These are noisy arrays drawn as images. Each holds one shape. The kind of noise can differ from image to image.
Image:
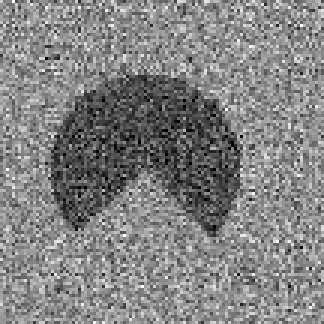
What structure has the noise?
low rank plus noise
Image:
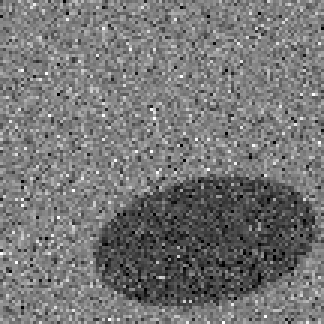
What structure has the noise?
heavy tails
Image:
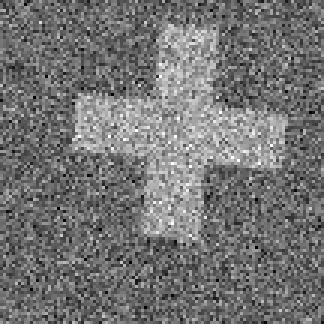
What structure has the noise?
independent entries
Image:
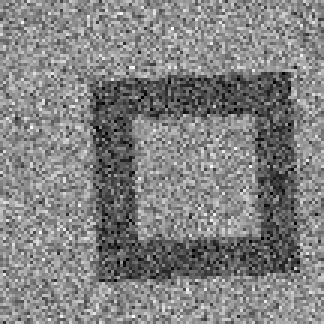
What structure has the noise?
independent entries
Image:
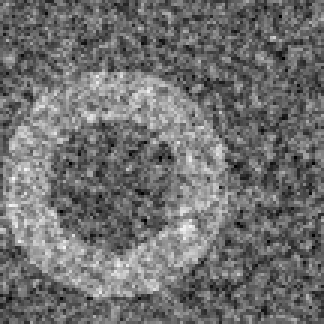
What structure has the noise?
blotchy
